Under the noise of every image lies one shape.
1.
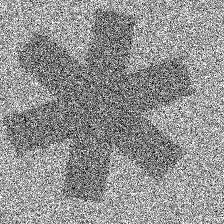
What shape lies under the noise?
asterisk
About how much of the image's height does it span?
nearly all
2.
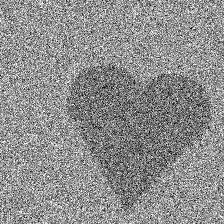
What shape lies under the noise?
heart
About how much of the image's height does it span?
two thirds
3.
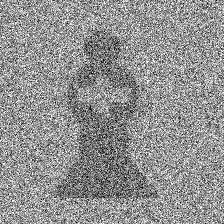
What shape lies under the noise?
chess bishop
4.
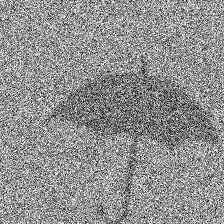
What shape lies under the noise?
umbrella
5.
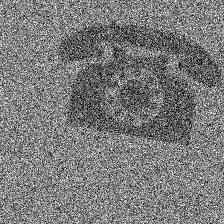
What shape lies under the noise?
telephone
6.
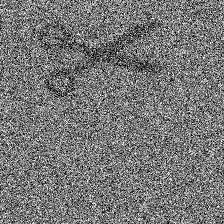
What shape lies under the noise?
pair of scissors
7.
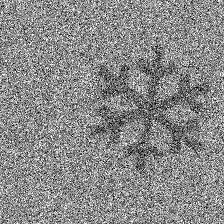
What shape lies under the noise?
snowflake
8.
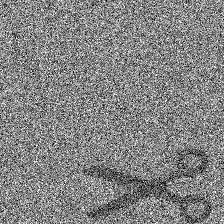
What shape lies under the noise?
pair of scissors
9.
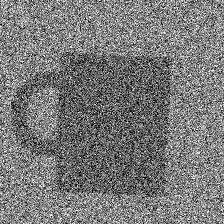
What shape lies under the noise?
cup
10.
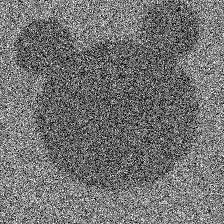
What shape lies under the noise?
bear's head
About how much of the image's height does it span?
nearly all
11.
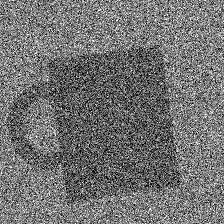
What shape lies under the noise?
cup
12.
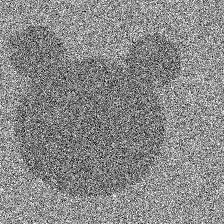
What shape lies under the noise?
bear's head
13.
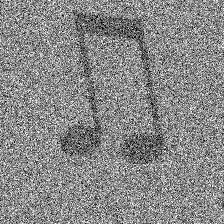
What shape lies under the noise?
pair of musical notes
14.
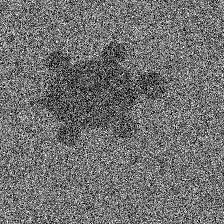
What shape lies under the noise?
turtle
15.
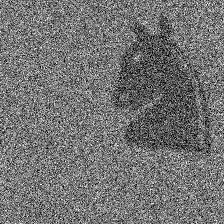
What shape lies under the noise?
chess knight
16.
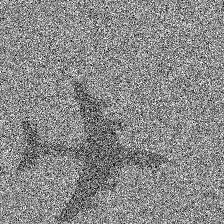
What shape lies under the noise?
airplane
